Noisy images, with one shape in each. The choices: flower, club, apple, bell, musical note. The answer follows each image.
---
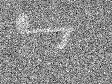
musical note
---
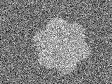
flower
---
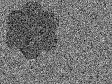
flower
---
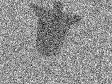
bell
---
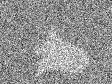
bell
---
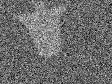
bell
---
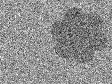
flower
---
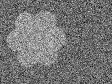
flower
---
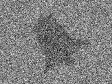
bell
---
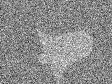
bell
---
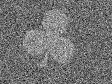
club
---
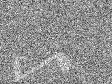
musical note
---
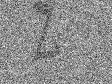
musical note
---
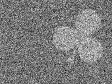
club
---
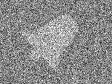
bell
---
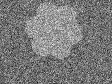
flower
